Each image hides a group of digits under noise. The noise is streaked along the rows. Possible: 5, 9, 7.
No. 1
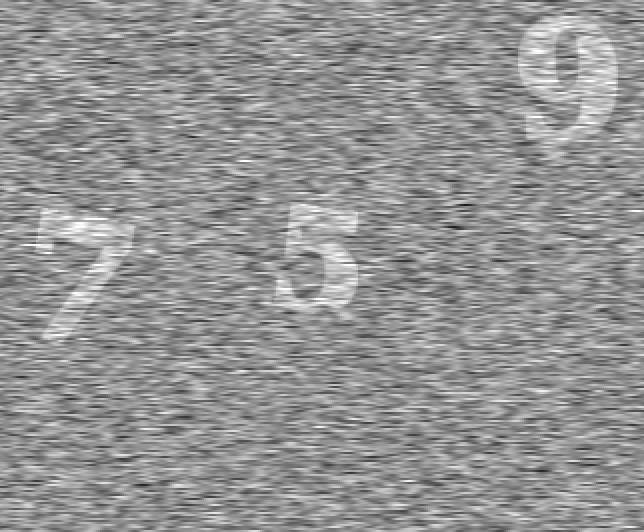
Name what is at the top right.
9
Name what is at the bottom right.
nothing
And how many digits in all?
3
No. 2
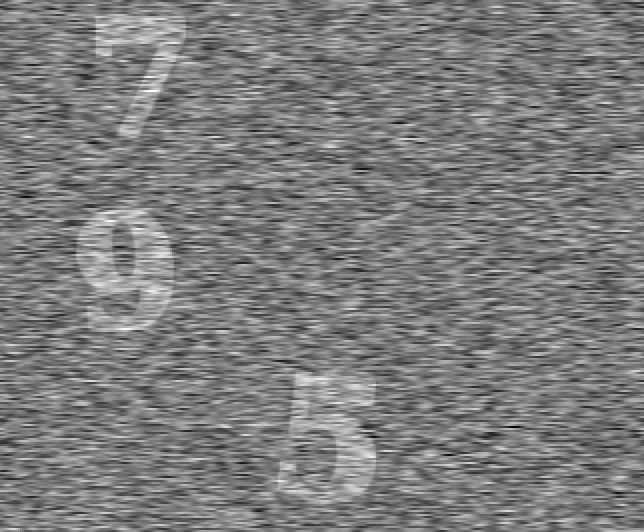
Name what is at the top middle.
nothing
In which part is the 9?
middle left
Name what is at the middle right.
nothing
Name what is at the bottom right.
nothing
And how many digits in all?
3
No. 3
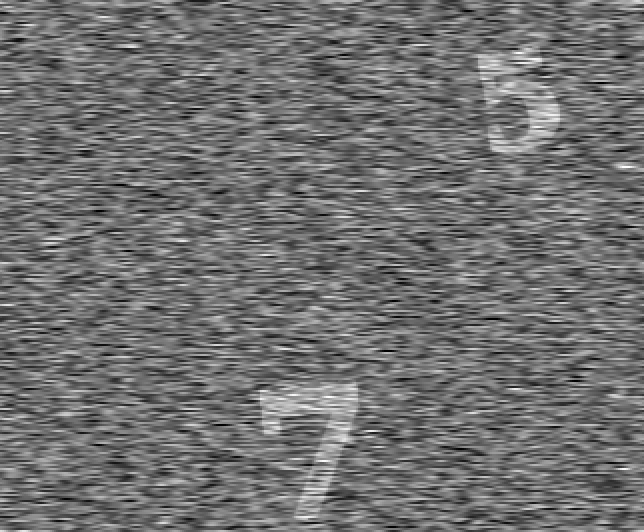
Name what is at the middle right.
nothing
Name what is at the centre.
nothing
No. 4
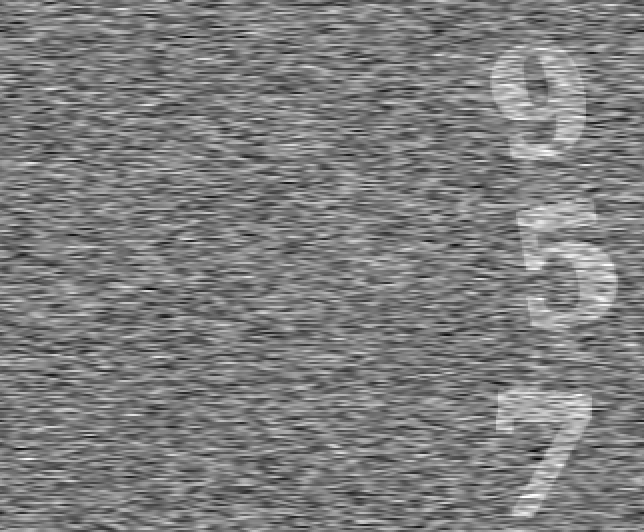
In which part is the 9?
top right
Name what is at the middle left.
nothing
